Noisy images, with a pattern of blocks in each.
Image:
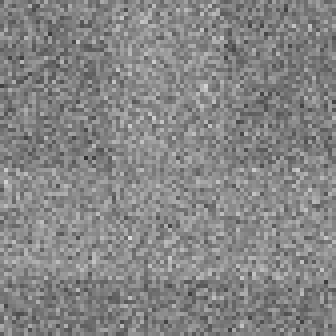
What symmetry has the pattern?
left and right mirror each other
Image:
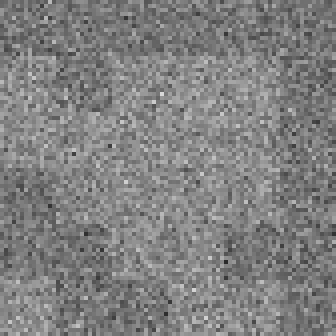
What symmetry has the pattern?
mirrored about the diagonal from the bottom left
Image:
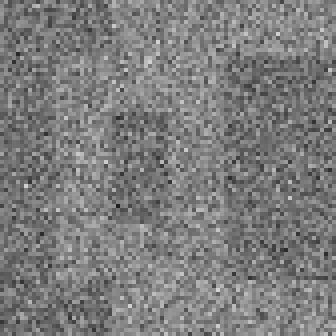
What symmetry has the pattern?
top and bottom mirror each other
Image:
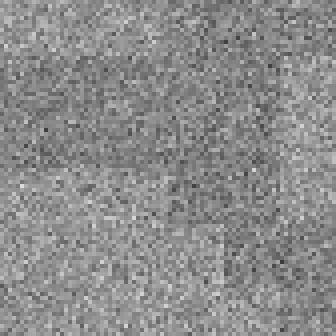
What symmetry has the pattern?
no symmetry
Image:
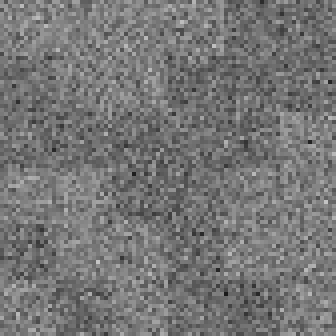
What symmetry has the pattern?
mirrored about the diagonal from the bottom left
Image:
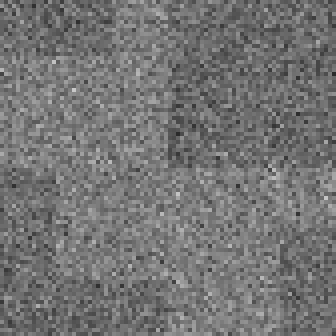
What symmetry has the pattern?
mirrored about the diagonal from the bottom left
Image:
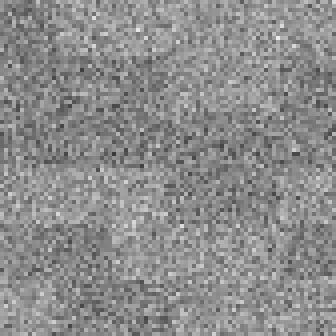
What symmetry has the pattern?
no symmetry
